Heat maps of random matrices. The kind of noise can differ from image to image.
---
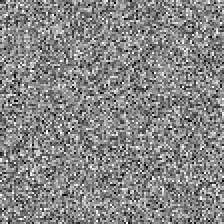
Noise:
independent entries
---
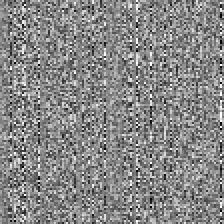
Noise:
columns of uneven size
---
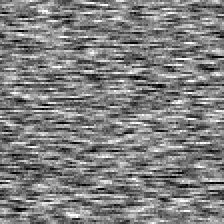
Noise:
streaked along the rows
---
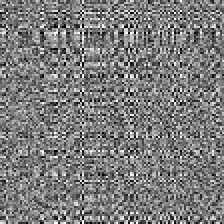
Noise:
low rank plus noise
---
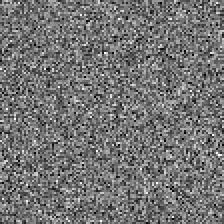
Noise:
independent entries
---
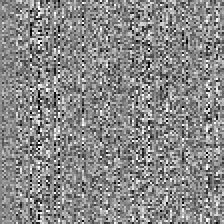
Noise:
columns of uneven size
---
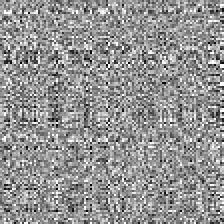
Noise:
low rank plus noise
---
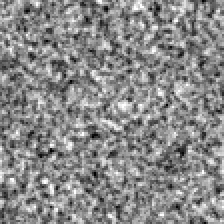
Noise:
blotchy
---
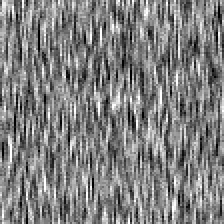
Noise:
streaked along the columns
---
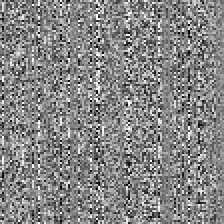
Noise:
columns of uneven size
